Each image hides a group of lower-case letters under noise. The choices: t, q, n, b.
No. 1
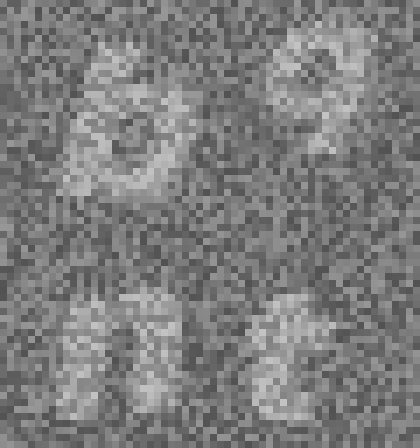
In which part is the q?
top right
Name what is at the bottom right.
t
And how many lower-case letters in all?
4
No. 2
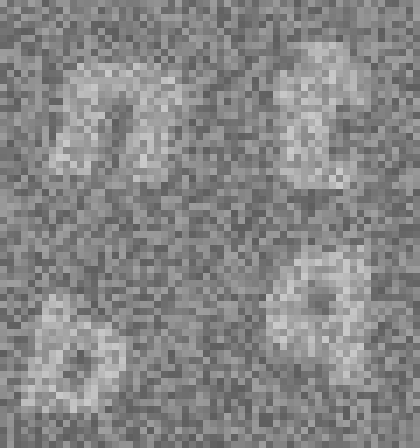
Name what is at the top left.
n
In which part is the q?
bottom right
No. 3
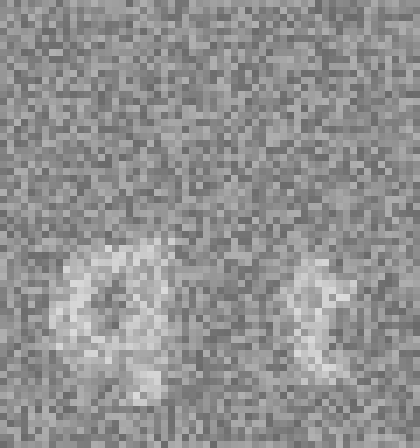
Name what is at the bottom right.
t
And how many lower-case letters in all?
2
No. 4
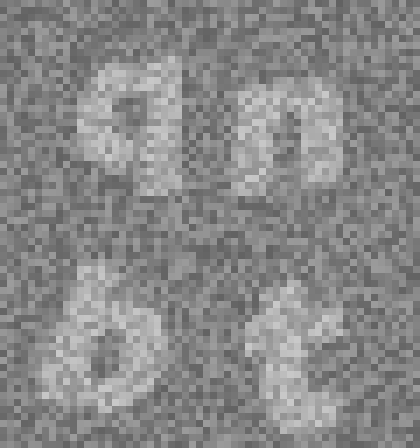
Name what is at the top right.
n
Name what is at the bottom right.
t
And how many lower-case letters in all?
4
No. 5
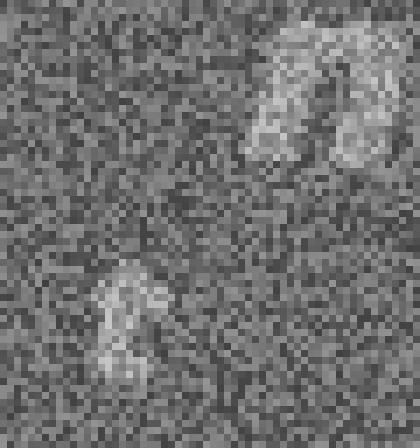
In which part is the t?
bottom left
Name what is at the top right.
n
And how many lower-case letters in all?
2
